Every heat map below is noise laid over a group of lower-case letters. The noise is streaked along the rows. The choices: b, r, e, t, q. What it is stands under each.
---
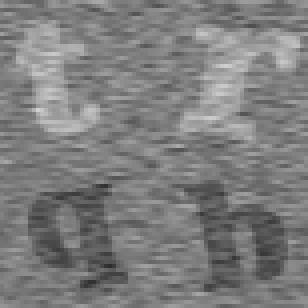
top left: light t; top right: light r; bottom left: dark q; bottom right: dark b
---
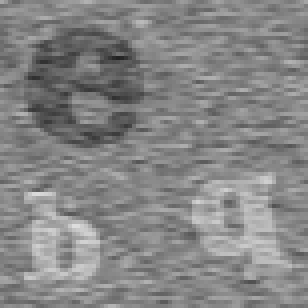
top left: dark e; bottom left: light b; bottom right: light q
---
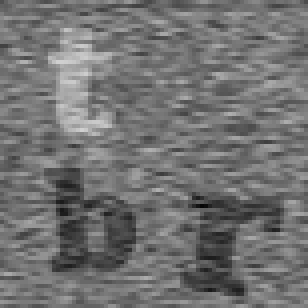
top left: light t; bottom left: dark b; bottom right: dark r
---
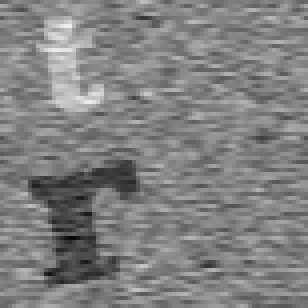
top left: light t; bottom left: dark r
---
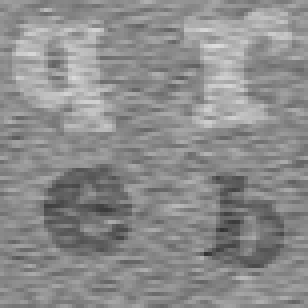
top left: light q; top right: light r; bottom left: dark e; bottom right: dark b
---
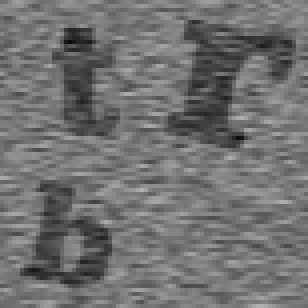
top left: dark t; top right: dark r; bottom left: dark b
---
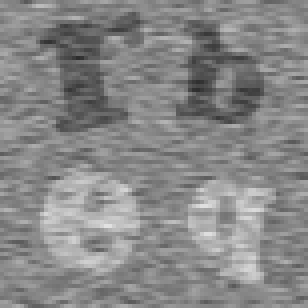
top left: dark r; top right: dark b; bottom left: light e; bottom right: light q
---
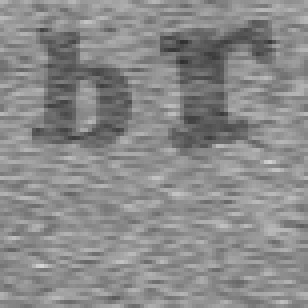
top left: dark b; top right: dark r
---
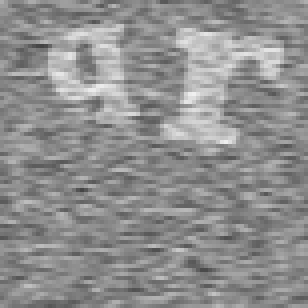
top left: light q; top right: light r
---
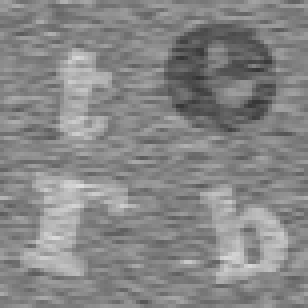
top left: light t; top right: dark e; bottom left: light r; bottom right: light b
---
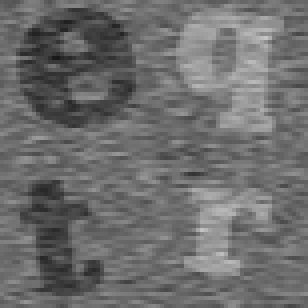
top left: dark e; top right: light q; bottom left: dark t; bottom right: light r
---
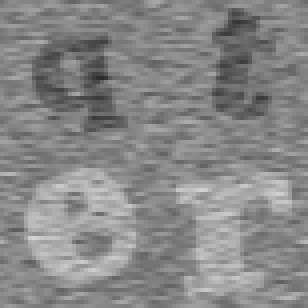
top left: dark q; top right: dark t; bottom left: light e; bottom right: light r
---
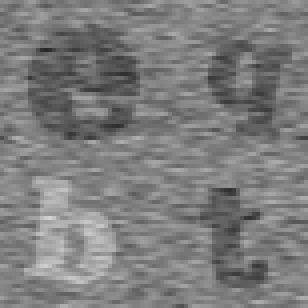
top left: dark e; top right: dark q; bottom left: light b; bottom right: dark t
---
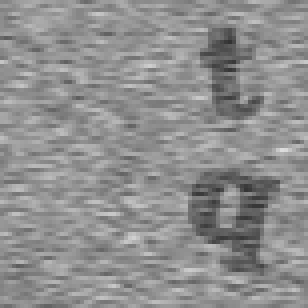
top right: dark t; bottom right: dark q
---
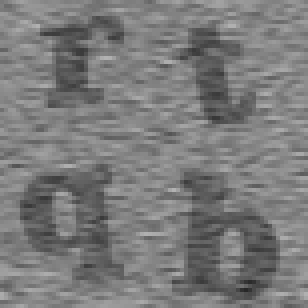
top left: dark r; top right: dark t; bottom left: dark q; bottom right: dark b
